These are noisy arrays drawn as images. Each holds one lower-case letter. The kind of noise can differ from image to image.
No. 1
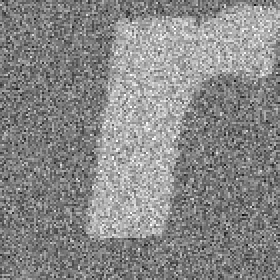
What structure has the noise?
independent entries
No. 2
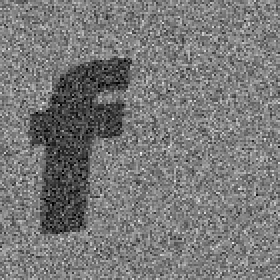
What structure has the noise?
independent entries
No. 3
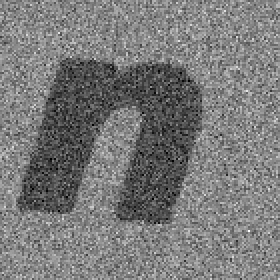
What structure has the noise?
independent entries
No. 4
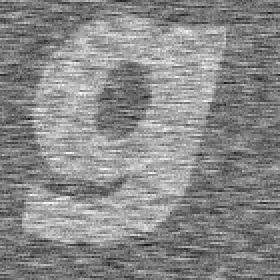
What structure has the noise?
streaked along the rows
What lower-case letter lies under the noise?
g
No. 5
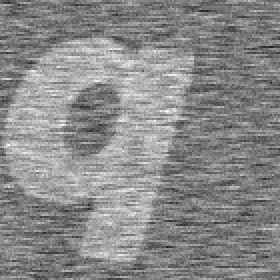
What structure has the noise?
streaked along the rows
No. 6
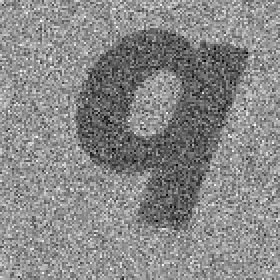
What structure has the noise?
independent entries
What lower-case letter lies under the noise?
q
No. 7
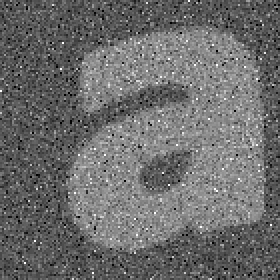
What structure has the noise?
heavy tails
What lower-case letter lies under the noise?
a
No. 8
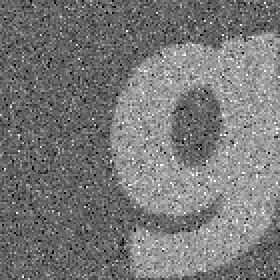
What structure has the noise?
heavy tails
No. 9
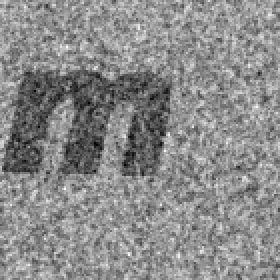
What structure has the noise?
blotchy
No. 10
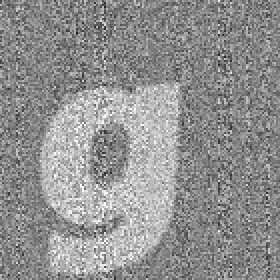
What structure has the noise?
columns of uneven size
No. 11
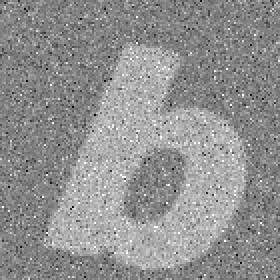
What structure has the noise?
heavy tails
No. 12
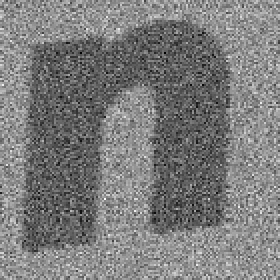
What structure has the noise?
low rank plus noise
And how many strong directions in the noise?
one
